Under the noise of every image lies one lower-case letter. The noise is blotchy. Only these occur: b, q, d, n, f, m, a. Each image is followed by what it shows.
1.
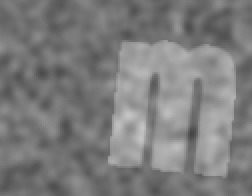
m
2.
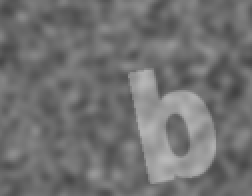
b
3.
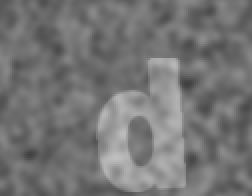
d
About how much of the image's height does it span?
two thirds
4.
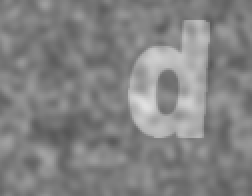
d
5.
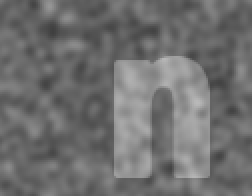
n
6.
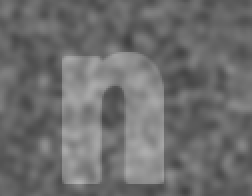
n
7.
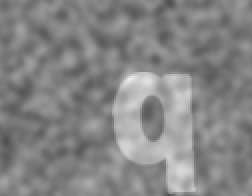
q
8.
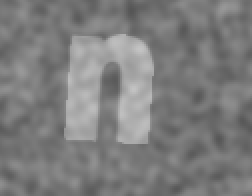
n
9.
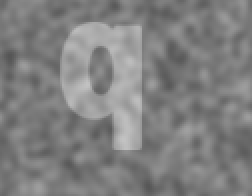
q
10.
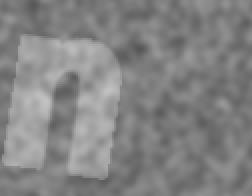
n
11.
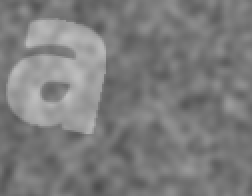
a
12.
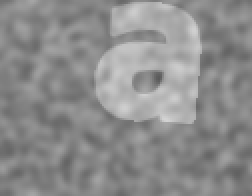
a
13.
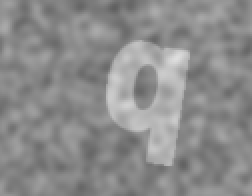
q
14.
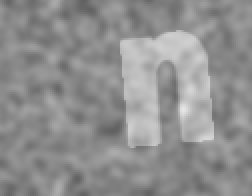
n
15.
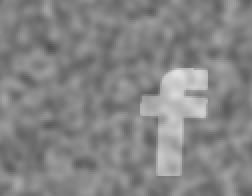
f
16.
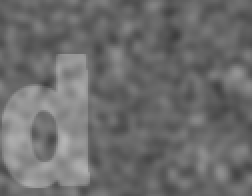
d
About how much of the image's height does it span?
two thirds
